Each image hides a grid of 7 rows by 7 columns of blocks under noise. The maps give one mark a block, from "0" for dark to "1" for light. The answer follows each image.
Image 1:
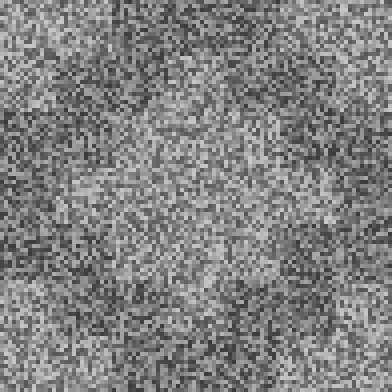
1100011
1001001
0011100
0111110
0011100
1001001
1100011
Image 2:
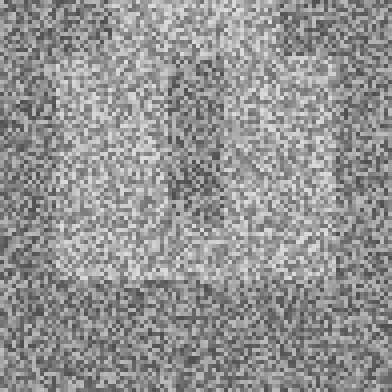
0011100
0110110
0110110
0110110
0111110
0000000
0000000
